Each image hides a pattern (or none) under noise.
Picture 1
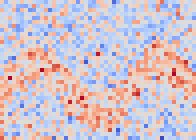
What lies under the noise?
a wavy band
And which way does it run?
left to right
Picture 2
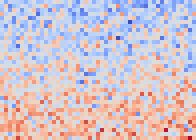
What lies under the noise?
a smooth slope
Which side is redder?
bottom
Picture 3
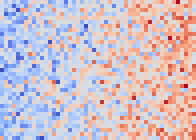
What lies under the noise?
a smooth slope
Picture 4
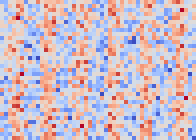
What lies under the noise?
vertical stripes
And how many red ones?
6
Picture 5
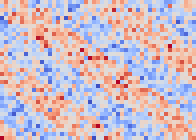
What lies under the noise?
diagonal stripes
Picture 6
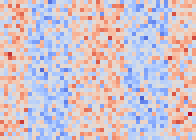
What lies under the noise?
vertical stripes
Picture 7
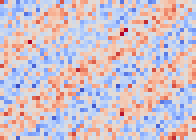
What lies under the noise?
diagonal stripes
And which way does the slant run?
bottom left to top right
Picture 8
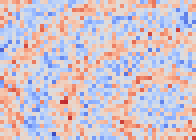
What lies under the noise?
rings round one point
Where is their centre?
bottom right
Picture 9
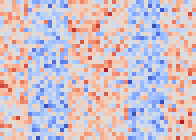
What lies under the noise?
vertical stripes
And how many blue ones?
2
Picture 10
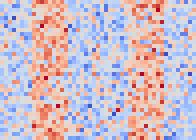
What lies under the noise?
vertical stripes
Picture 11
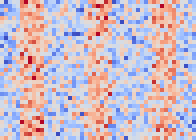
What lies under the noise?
vertical stripes
